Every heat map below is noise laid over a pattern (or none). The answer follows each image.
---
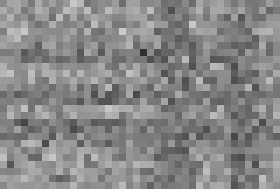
bands of rows crossing bands of columns
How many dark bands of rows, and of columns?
3 and 2
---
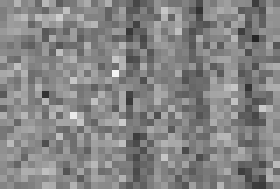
bands of columns
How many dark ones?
3
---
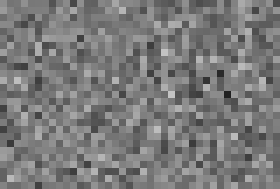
only noise
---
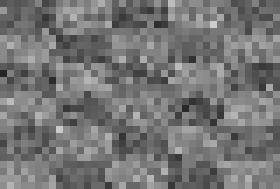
a checkerboard
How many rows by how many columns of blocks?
6 by 5
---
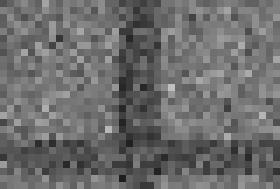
bands of rows crossing bands of columns
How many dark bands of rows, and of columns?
1 and 1
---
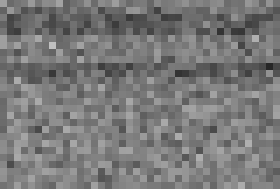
bands of rows
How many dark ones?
2
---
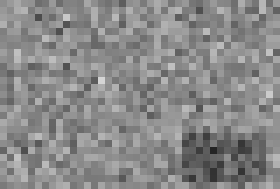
one block
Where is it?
bottom right
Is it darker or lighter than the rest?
darker
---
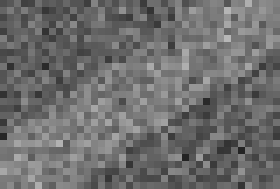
a diagonal band
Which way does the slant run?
bottom left to top right
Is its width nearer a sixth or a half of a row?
a half
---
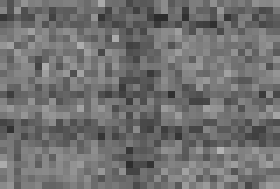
bands of rows crossing bands of columns
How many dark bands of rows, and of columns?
3 and 1
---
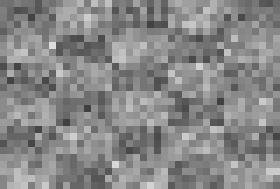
a checkerboard
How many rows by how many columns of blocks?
6 by 5
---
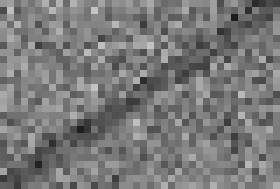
a diagonal band
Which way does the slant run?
bottom left to top right
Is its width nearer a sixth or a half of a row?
a sixth
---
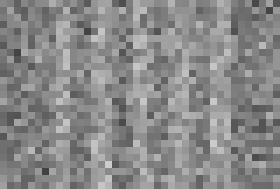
bands of columns
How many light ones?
5
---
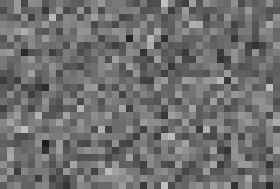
only noise
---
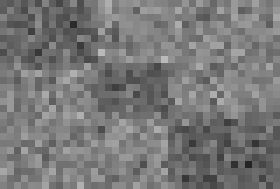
blocks along the diagonal
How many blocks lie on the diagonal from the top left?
3
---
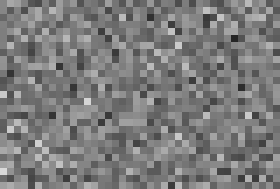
only noise
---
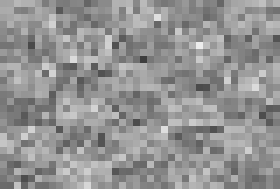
a checkerboard
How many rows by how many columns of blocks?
6 by 5
